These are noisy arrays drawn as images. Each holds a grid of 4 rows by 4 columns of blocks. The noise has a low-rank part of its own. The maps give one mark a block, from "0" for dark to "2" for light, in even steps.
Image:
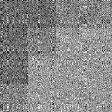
0 0 1 1
0 1 2 2
0 2 2 2
1 2 2 2
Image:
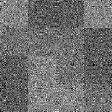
2 0 0 2
1 1 1 0
0 2 1 0
0 2 2 1
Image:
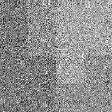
0 1 2 2
0 1 2 2
0 0 2 1
0 0 1 1
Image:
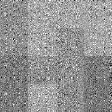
1 2 2 2
1 2 1 2
0 1 1 0
0 2 1 0
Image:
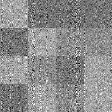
2 0 0 0
0 2 1 1
2 1 0 2
0 2 1 2
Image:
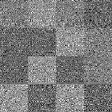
1 2 1 0
0 0 2 1
0 2 0 1
2 0 2 0
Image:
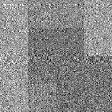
2 1 1 2
2 0 0 2
2 0 0 0
2 1 0 0
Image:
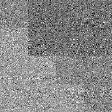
1 0 0 0
2 0 0 0
2 2 1 1
2 2 2 1
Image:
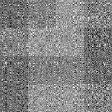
0 1 2 1
1 2 2 0
0 1 1 0
0 2 2 1
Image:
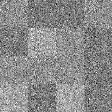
1 0 0 1
0 2 1 0
1 1 1 0
2 0 2 0
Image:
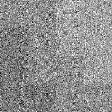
1 1 2 2
0 1 2 2
0 1 1 2
0 0 1 1
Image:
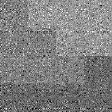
1 2 2 2
1 1 2 2
1 1 1 0
0 0 0 0
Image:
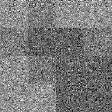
2 1 2 2
1 0 0 1
2 1 0 0
2 2 0 0
